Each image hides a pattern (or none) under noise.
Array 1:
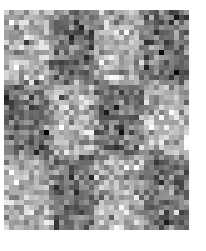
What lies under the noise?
a checkerboard
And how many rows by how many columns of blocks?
3 by 4
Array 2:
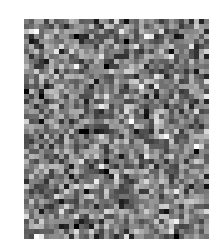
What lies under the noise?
only noise
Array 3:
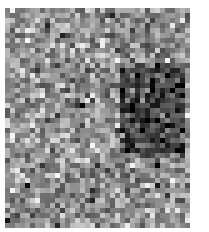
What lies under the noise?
one block
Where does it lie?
middle right
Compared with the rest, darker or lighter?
darker
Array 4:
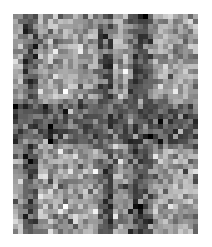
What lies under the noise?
bands of rows crossing bands of columns
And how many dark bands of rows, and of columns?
1 and 3
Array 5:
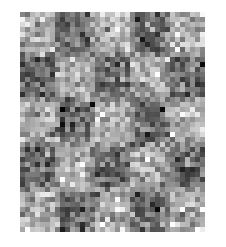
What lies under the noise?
a checkerboard
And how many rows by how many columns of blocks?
5 by 5
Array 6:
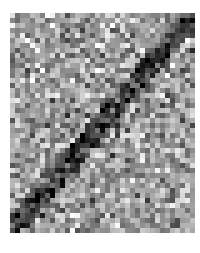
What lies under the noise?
a diagonal band
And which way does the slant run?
bottom left to top right
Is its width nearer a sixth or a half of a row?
a sixth
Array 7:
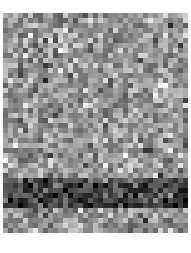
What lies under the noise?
one band of rows
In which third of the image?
bottom
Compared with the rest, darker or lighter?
darker
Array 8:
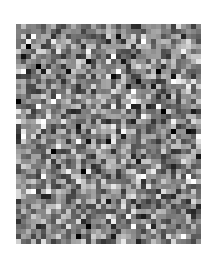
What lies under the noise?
only noise
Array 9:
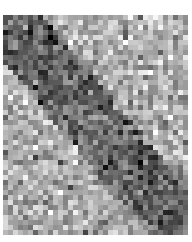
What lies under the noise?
a diagonal band
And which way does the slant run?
top left to bottom right
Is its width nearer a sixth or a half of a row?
a half
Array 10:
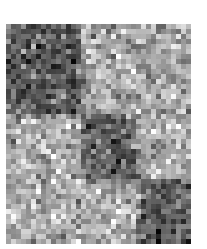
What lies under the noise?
blocks along the diagonal
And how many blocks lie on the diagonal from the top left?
3
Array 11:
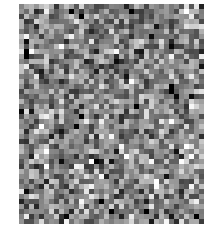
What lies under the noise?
only noise
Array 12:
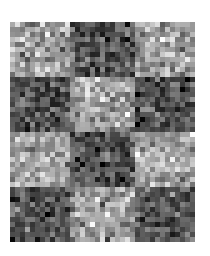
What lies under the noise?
a checkerboard
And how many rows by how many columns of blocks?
4 by 3
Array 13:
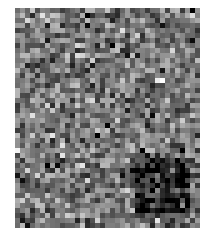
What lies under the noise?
one block
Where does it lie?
bottom right
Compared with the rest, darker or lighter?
darker
